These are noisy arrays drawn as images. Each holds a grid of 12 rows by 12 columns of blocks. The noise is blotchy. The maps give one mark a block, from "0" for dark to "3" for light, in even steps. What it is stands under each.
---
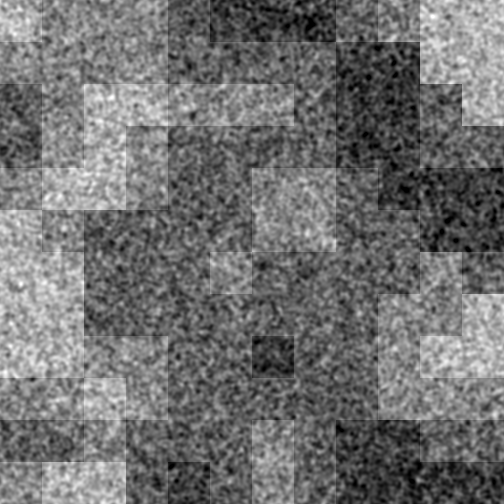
3 2 2 2 1 0 0 0 1 2 3 3
2 2 2 2 1 1 1 1 0 0 3 3
1 2 3 3 2 2 2 1 0 0 1 3
1 2 3 2 1 1 1 1 0 0 1 1
2 3 3 2 1 1 2 2 1 0 0 0
3 2 1 1 1 1 2 2 1 1 0 0
3 3 1 1 1 2 1 1 1 1 2 1
3 3 1 1 1 1 1 1 1 2 2 3
3 3 2 2 1 1 0 1 1 2 3 3
2 2 3 2 1 1 1 1 1 2 2 2
1 1 2 1 1 1 2 1 0 0 1 1
2 3 3 1 0 1 2 1 0 0 0 0
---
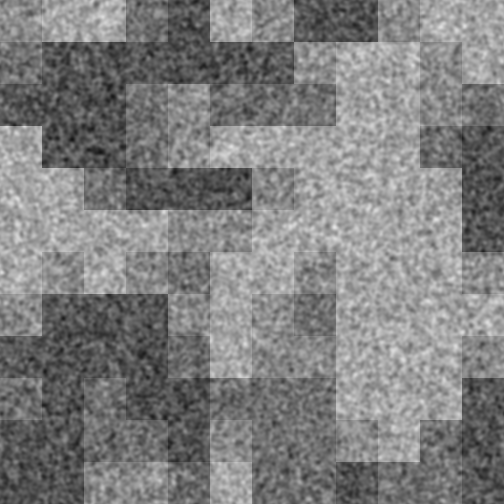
2 3 3 1 0 3 2 0 0 2 3 3
1 0 0 0 0 0 0 2 3 3 2 3
0 0 0 1 2 1 1 1 3 3 2 1
3 0 0 1 2 3 3 3 3 3 1 0
3 3 1 0 0 0 2 3 3 3 3 0
3 3 3 3 2 2 3 3 3 3 3 0
3 2 3 2 1 3 3 2 3 3 3 2
2 0 0 0 2 3 2 1 3 3 3 3
0 0 0 0 1 3 2 2 3 3 3 2
1 0 1 0 0 1 1 1 3 3 3 0
0 0 1 1 0 2 1 1 2 3 1 0
0 0 2 2 1 3 1 1 0 1 1 0
